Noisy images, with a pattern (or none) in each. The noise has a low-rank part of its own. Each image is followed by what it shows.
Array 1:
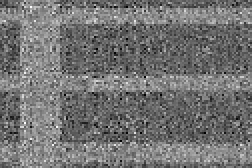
bands of rows crossing bands of columns
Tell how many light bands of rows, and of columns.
3 and 1
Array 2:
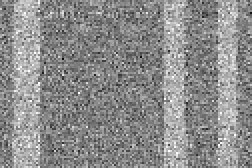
bands of columns
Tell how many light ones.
3
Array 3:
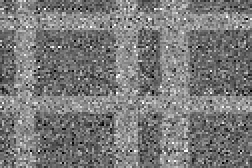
bands of rows crossing bands of columns
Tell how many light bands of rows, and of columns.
2 and 3
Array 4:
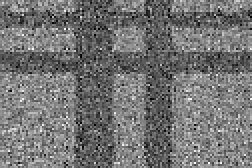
bands of rows crossing bands of columns
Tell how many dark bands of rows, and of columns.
2 and 2
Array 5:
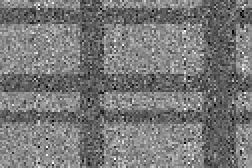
bands of rows crossing bands of columns
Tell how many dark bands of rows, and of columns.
3 and 2
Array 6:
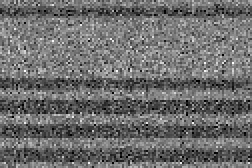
bands of rows
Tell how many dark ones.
5
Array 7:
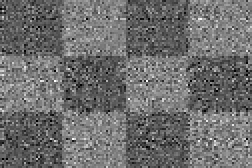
a checkerboard
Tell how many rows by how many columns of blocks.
3 by 4
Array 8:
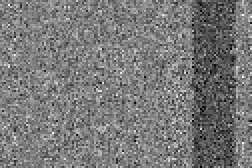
one band of columns
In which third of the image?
right
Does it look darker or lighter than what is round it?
darker
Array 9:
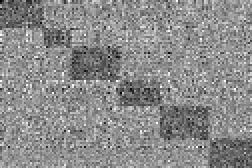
blocks along the diagonal
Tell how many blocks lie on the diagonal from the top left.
6
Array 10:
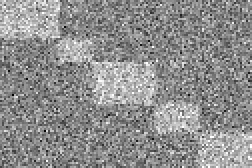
blocks along the diagonal
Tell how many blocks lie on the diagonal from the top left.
5
